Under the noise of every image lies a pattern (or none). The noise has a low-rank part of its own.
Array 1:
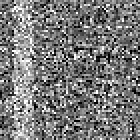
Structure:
one band of columns
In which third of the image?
left
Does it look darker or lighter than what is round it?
lighter
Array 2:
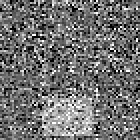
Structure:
one block
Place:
bottom middle
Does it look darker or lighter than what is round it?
lighter
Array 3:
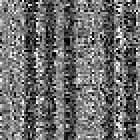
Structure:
bands of columns
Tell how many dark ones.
5
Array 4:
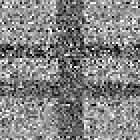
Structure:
bands of rows crossing bands of columns
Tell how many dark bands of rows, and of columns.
2 and 1
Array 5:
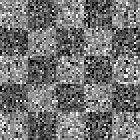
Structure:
a checkerboard
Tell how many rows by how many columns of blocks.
5 by 5
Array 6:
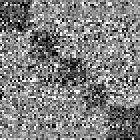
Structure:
blocks along the diagonal
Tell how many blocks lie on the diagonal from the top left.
5
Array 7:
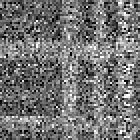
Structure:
bands of rows crossing bands of columns
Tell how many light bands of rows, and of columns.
2 and 3
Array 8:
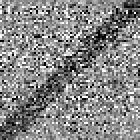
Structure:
a diagonal band
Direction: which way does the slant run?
bottom left to top right
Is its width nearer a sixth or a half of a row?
a sixth
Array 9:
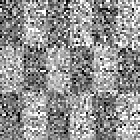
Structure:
a checkerboard
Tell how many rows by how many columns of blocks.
3 by 6
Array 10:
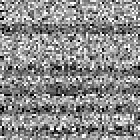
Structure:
bands of rows
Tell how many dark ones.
5
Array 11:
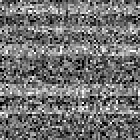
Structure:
bands of rows
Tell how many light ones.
5
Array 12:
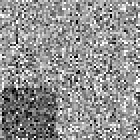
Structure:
one block
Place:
bottom left
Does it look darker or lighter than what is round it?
darker
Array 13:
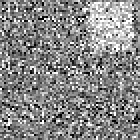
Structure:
one block
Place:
top right
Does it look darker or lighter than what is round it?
lighter
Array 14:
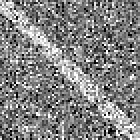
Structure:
a diagonal band
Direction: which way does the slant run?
top left to bottom right
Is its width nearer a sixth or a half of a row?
a sixth
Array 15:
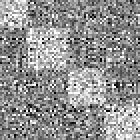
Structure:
blocks along the diagonal
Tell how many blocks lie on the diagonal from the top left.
4
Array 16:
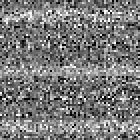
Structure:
bands of rows
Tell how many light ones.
3
